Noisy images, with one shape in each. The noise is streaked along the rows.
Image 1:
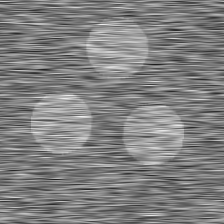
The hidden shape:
three dots
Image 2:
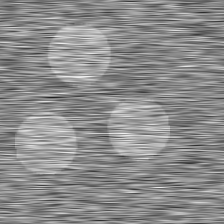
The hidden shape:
three dots
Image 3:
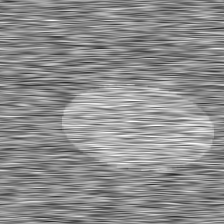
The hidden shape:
ellipse
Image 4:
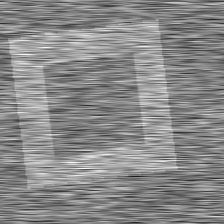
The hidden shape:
square frame
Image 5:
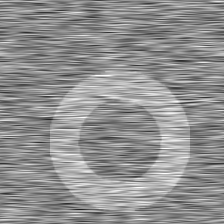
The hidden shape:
ring
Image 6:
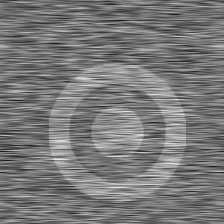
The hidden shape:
bullseye
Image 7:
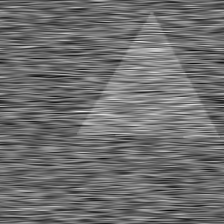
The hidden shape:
triangle
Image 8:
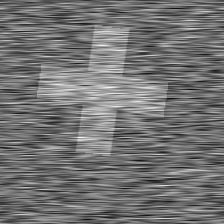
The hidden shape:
cross
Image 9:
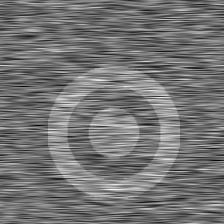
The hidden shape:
bullseye
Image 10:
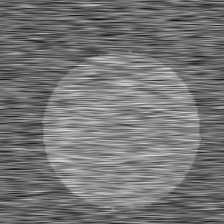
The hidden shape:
disc
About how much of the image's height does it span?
two thirds
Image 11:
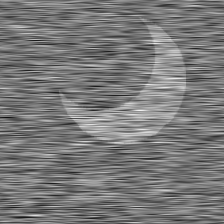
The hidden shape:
crescent
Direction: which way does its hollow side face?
up and left
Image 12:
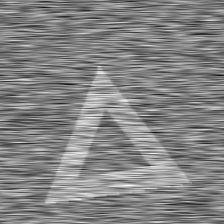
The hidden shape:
triangle frame
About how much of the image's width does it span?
two thirds
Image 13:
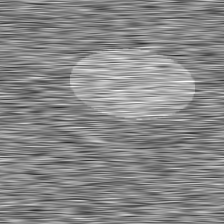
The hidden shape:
ellipse
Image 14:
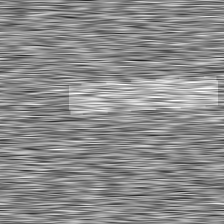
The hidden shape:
bar
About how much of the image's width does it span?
two thirds
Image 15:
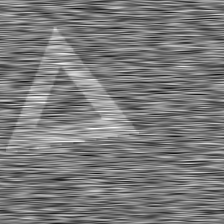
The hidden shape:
triangle frame
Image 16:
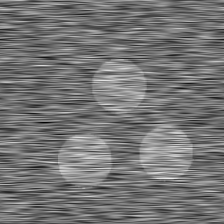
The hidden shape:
three dots
